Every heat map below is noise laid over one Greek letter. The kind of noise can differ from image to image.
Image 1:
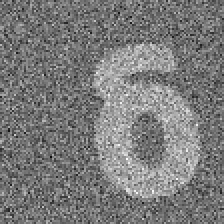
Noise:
low rank plus noise
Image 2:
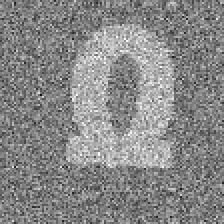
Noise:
low rank plus noise
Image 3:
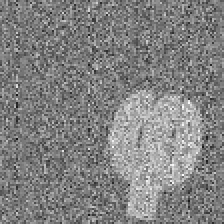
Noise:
columns of uneven size
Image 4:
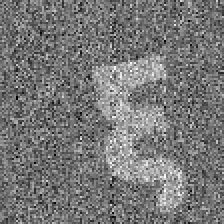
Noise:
columns of uneven size
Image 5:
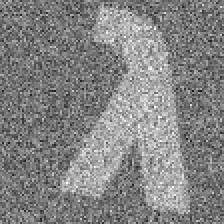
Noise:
low rank plus noise
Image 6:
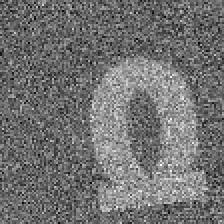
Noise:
low rank plus noise
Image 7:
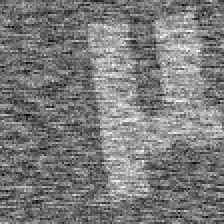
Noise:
streaked along the rows
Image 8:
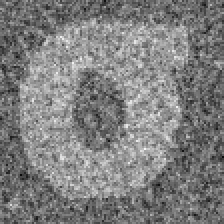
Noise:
blotchy
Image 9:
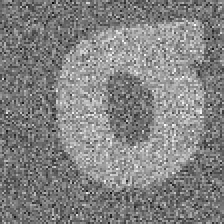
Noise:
low rank plus noise
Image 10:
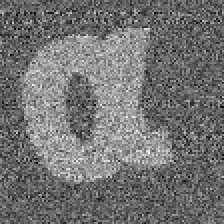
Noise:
rows of uneven size
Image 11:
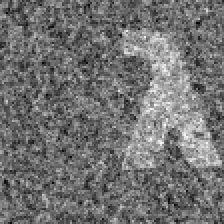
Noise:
blotchy
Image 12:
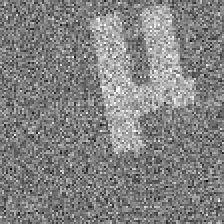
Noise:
low rank plus noise
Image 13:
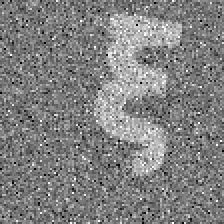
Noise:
heavy tails
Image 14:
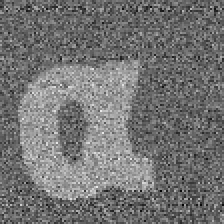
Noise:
rows of uneven size
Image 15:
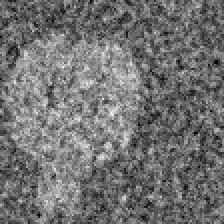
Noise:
blotchy
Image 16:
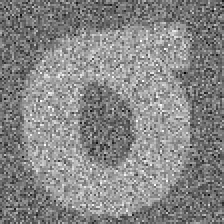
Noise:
independent entries
